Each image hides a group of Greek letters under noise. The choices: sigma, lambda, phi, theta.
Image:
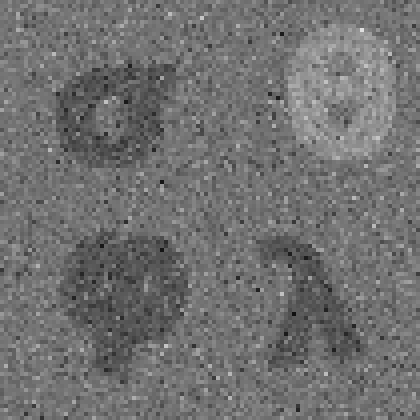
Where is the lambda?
bottom right
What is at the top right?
theta
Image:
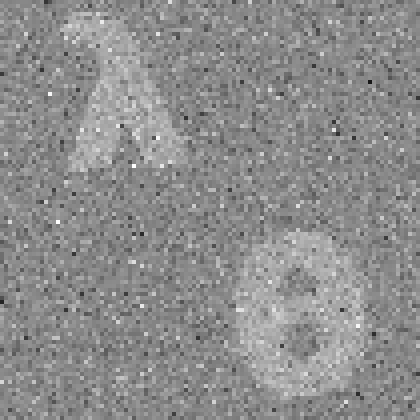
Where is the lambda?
top left
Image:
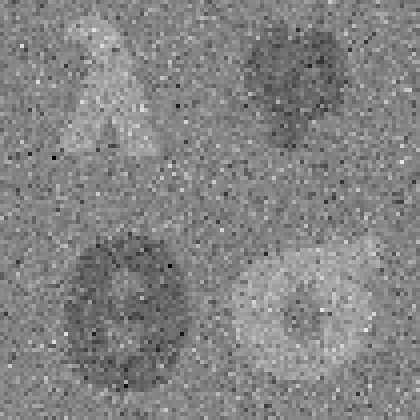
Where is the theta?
bottom left
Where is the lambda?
top left
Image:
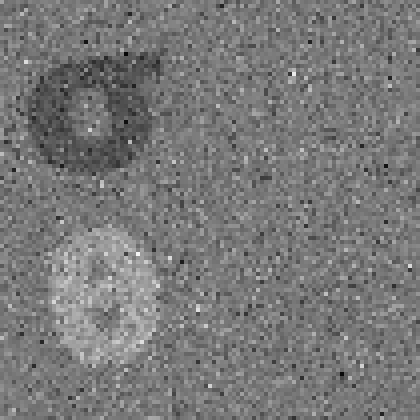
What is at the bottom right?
nothing
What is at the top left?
sigma
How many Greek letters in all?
2
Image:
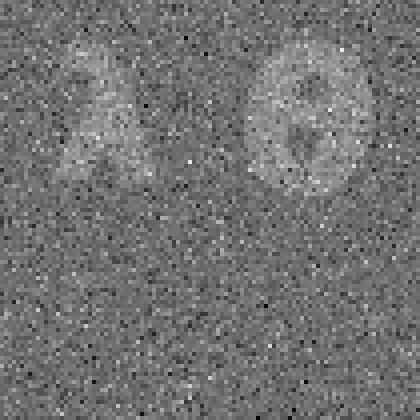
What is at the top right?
theta
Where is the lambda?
top left
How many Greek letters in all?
2
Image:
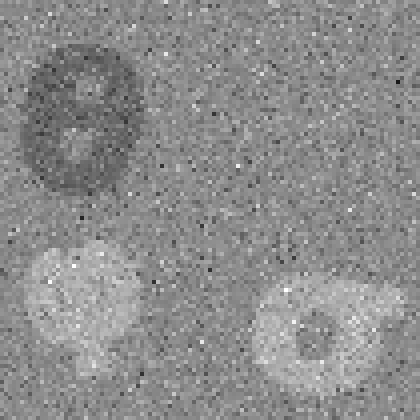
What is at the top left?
theta
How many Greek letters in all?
3
